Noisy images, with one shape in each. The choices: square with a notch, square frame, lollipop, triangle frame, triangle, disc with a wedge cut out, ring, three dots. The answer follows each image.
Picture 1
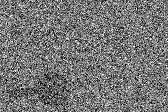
lollipop
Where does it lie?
bottom left
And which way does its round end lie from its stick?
right
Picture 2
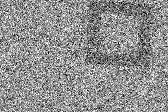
square frame
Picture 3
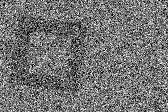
square frame
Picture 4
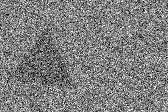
triangle
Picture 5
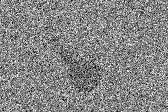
lollipop
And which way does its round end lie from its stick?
down and right
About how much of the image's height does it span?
half
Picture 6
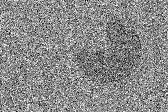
disc with a wedge cut out
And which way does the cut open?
up and left
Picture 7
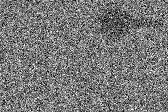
lollipop
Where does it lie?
top right
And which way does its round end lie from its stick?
left
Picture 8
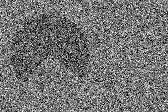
disc with a wedge cut out
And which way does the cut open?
down
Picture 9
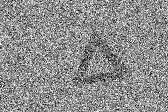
triangle frame
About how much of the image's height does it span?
half
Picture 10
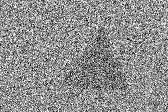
triangle
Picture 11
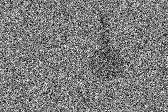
lollipop
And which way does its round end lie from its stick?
down
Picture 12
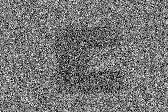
square with a notch
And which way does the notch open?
right
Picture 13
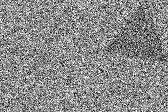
triangle
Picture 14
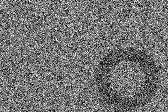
ring
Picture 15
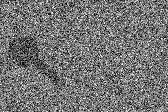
lollipop
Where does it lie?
middle left
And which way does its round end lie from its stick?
up and left
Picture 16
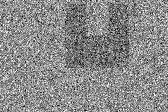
square with a notch
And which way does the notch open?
up
